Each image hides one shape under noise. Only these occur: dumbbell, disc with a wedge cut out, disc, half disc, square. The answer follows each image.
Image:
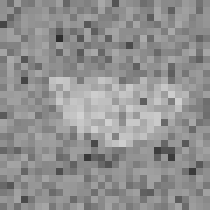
half disc
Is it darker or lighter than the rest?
lighter
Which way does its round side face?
down
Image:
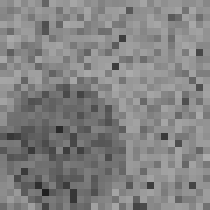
disc
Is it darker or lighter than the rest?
darker
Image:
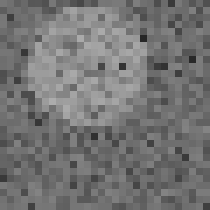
disc
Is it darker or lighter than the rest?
lighter
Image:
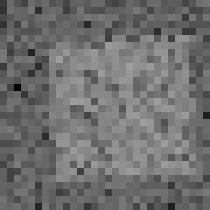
square
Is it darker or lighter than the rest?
lighter
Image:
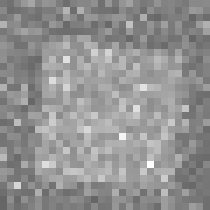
square
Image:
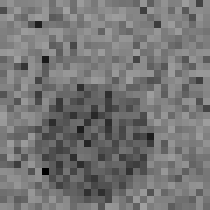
disc
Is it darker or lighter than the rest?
darker
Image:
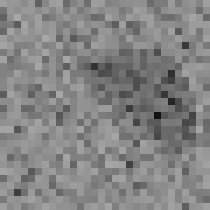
half disc
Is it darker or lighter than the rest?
darker
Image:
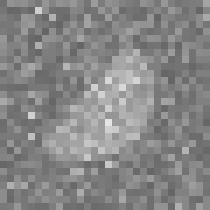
half disc
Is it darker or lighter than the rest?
lighter
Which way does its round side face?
down and right
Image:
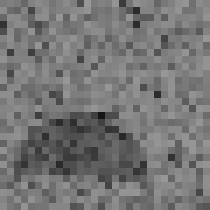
half disc
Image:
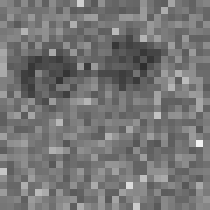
dumbbell
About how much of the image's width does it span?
two thirds
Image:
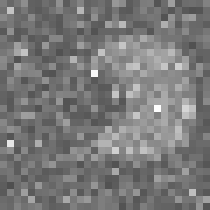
disc with a wedge cut out
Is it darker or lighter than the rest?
lighter
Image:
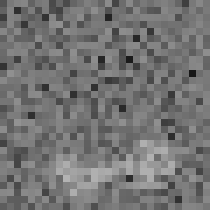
dumbbell
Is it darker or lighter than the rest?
lighter
